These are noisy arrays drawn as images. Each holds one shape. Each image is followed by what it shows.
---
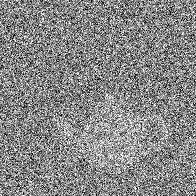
teapot
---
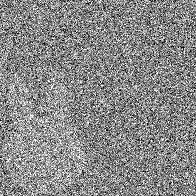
rabbit's head
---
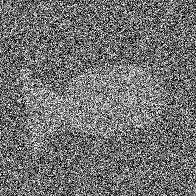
fish
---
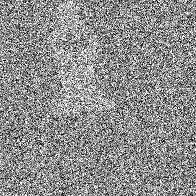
chess bishop
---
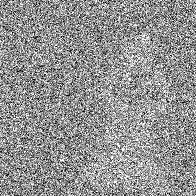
chess bishop
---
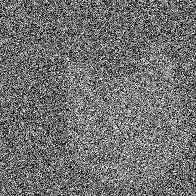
cat's head
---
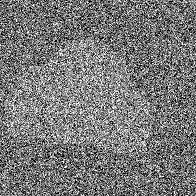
cloud
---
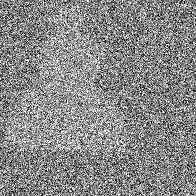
chess pawn
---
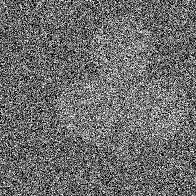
club
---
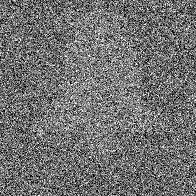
bell
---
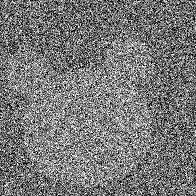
bear's head
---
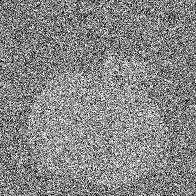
apple
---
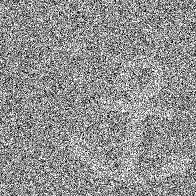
anchor
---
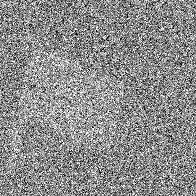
flag
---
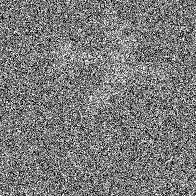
airplane
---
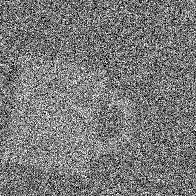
cup
